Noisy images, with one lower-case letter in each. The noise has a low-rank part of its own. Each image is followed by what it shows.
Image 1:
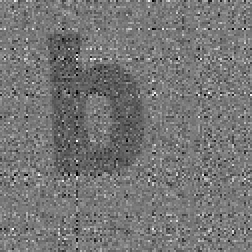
b
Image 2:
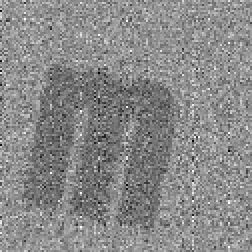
m
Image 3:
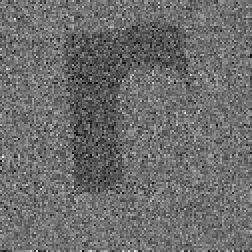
r
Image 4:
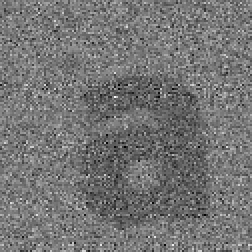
a
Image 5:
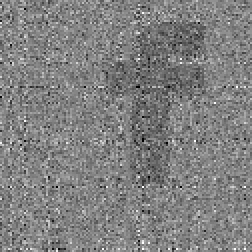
f
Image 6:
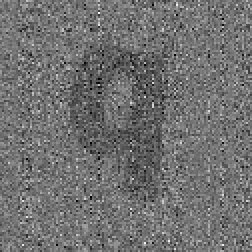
q
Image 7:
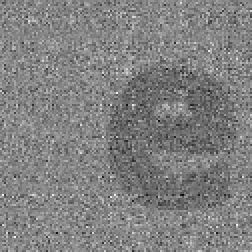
e
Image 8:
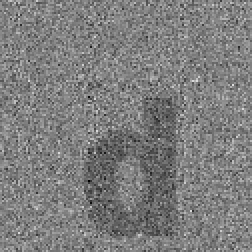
d
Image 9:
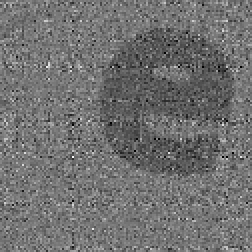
e
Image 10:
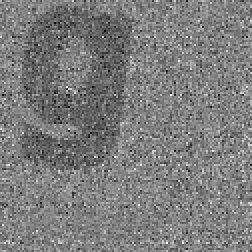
g
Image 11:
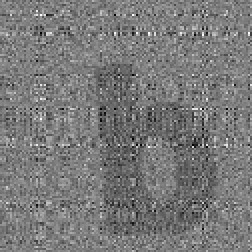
b
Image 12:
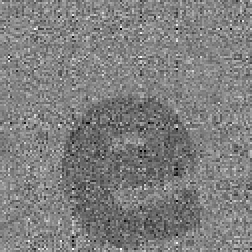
e
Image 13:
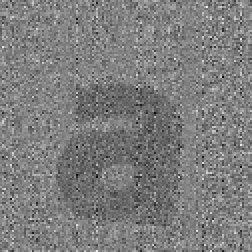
a
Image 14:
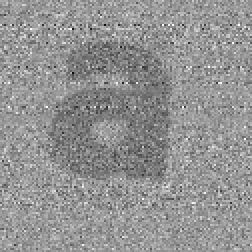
a
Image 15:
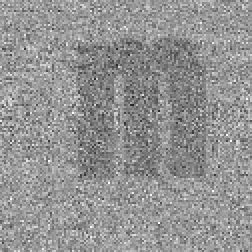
m
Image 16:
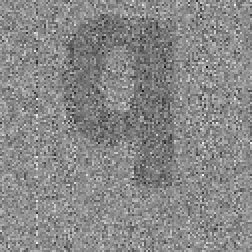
q
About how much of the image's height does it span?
two thirds
